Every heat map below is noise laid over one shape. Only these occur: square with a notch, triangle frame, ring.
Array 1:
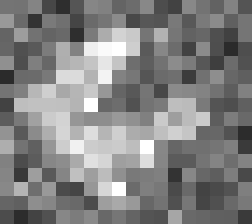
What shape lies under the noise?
square with a notch
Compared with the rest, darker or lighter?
lighter
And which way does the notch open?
up and right
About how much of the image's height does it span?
nearly all
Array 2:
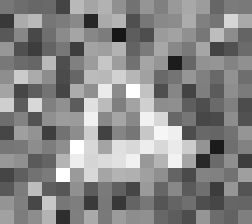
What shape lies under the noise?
triangle frame
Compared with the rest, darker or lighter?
lighter
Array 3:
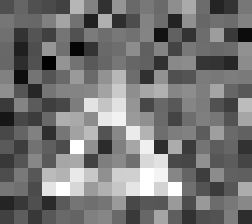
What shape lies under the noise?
triangle frame
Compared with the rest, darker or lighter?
lighter
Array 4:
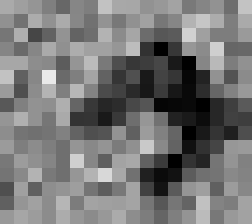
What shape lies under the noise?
square with a notch
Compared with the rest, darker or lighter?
darker
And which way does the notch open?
down and left
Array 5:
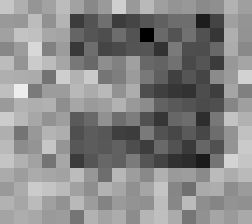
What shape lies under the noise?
square with a notch
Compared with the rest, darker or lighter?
darker
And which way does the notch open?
left
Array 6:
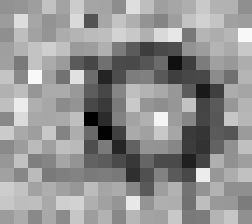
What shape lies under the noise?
ring
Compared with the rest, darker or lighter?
darker
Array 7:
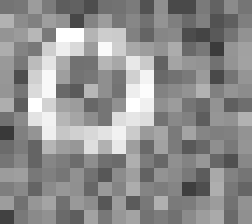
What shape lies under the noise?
ring
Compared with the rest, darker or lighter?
lighter
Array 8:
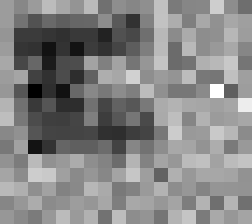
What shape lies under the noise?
square with a notch
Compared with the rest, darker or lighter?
darker
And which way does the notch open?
right
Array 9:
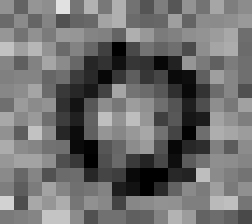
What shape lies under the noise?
ring
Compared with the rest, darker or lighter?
darker
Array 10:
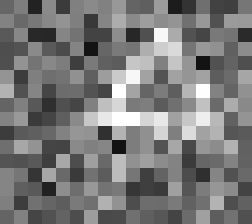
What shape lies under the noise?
triangle frame
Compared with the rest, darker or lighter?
lighter
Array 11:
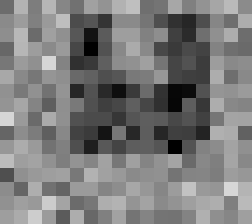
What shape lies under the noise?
square with a notch
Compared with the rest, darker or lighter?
darker
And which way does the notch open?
up
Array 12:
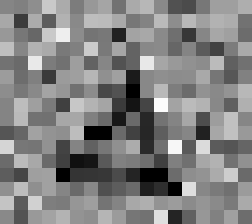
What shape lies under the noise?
triangle frame
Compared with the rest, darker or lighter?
darker
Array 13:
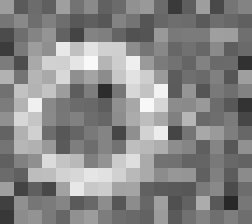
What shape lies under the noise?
ring
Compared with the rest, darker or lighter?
lighter
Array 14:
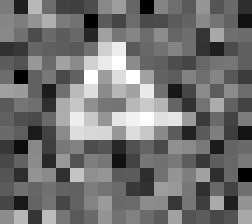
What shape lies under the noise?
triangle frame
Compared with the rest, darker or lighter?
lighter
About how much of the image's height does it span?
half
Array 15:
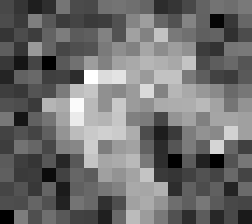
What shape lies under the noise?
square with a notch
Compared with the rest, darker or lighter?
lighter
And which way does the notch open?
down and right
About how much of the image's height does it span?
nearly all
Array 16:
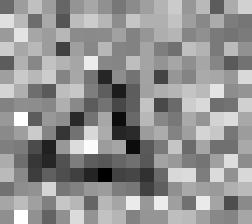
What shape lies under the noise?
triangle frame
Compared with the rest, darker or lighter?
darker
